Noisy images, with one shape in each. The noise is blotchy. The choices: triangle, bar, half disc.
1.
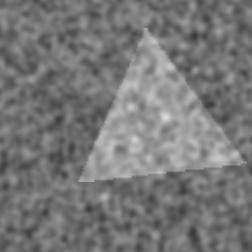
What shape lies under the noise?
triangle
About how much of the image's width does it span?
two thirds
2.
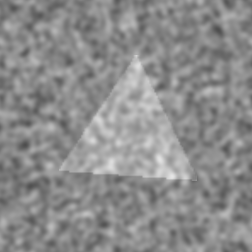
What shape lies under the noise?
triangle
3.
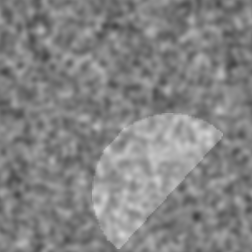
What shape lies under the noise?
half disc
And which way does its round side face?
up and left
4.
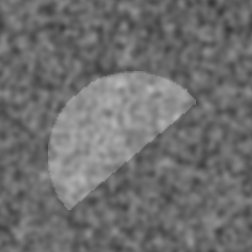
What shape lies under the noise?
half disc
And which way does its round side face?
up and left
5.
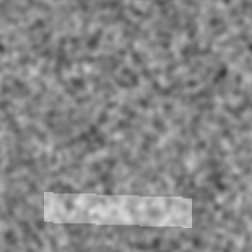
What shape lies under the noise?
bar
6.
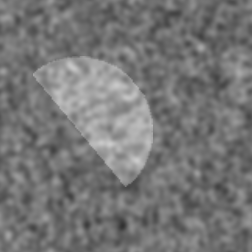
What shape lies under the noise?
half disc
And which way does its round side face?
up and right
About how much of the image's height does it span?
half
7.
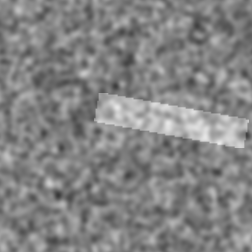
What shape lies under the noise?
bar
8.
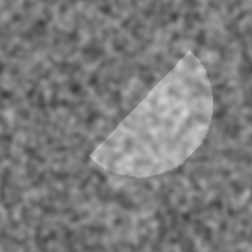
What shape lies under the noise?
half disc
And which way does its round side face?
down and right
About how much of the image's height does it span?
half
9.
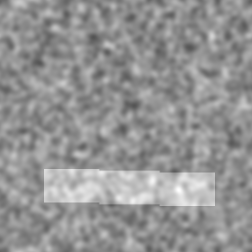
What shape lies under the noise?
bar
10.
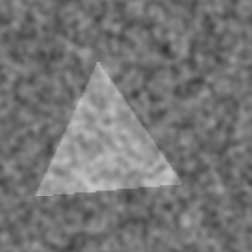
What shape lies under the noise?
triangle
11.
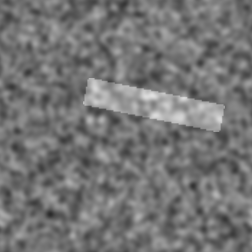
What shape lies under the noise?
bar
